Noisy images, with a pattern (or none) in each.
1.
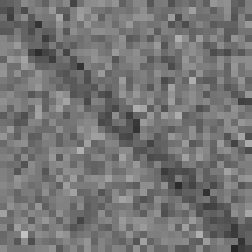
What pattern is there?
a diagonal band
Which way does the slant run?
top left to bottom right
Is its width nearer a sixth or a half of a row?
a sixth
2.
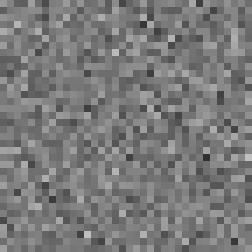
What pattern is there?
only noise
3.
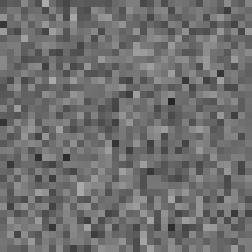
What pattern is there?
only noise
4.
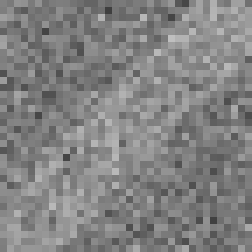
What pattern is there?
a diagonal band
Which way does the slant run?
bottom left to top right
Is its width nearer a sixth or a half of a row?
a half
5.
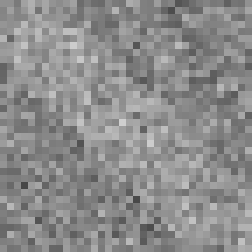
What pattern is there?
a diagonal band
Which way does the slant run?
top left to bottom right
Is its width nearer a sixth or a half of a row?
a half
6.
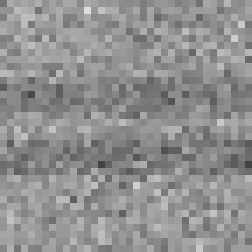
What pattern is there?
bands of rows
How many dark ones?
2
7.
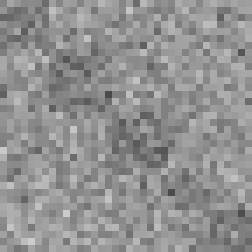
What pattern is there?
blocks along the diagonal
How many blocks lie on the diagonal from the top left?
5
